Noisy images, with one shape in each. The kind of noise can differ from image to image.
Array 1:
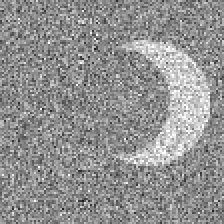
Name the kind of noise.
low rank plus noise
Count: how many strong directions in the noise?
three or four
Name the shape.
crescent
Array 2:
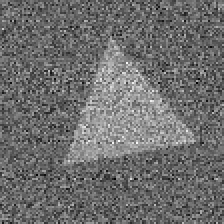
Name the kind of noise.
rows of uneven size
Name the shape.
triangle
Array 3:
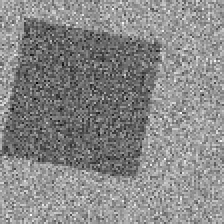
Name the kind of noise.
low rank plus noise
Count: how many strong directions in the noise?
one
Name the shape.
square
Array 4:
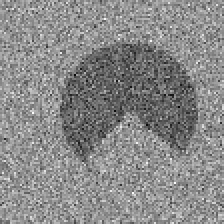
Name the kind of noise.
low rank plus noise
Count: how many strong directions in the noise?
two
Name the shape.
disc with a wedge cut out
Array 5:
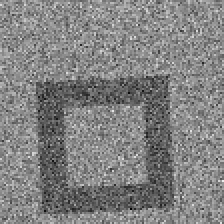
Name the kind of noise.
independent entries
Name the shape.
square frame
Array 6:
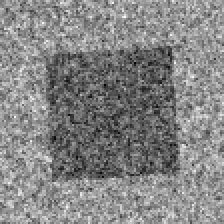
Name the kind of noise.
blotchy
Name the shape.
square
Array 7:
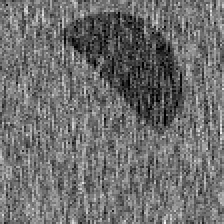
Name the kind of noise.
streaked along the columns
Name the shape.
half disc
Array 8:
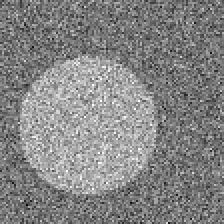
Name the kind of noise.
independent entries
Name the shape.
disc
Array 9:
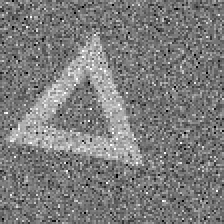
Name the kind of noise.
heavy tails
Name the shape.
triangle frame
